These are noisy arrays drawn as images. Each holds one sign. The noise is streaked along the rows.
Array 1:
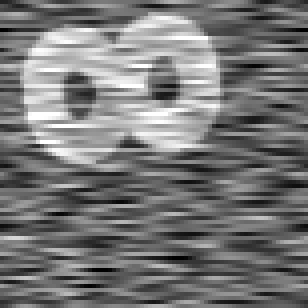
infinity sign
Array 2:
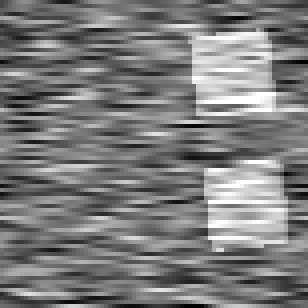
colon
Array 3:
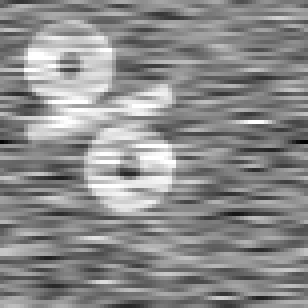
percent sign
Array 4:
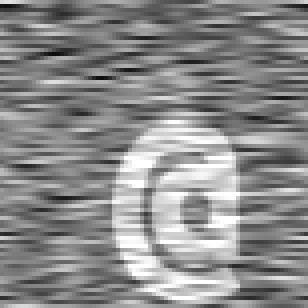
at sign
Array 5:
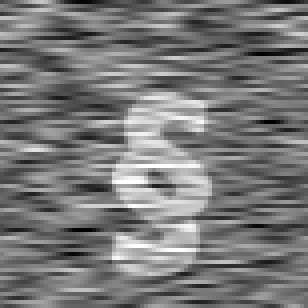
section sign
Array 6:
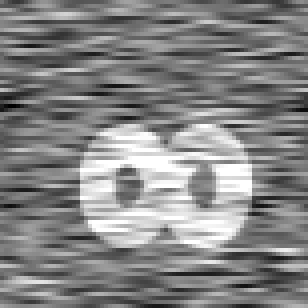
infinity sign
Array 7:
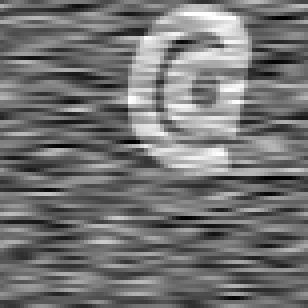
at sign
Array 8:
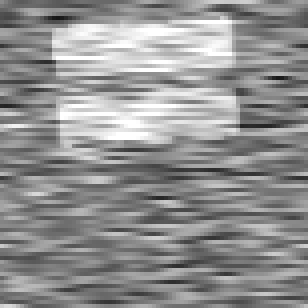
equals sign
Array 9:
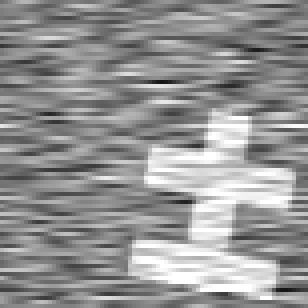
plus-minus sign
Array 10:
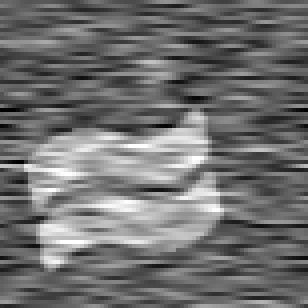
approximately sign
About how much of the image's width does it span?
two thirds
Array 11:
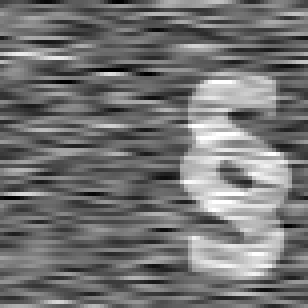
section sign
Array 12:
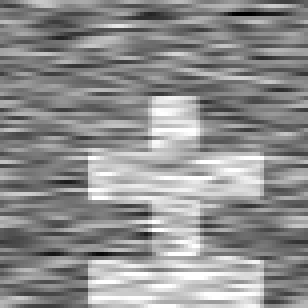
plus-minus sign
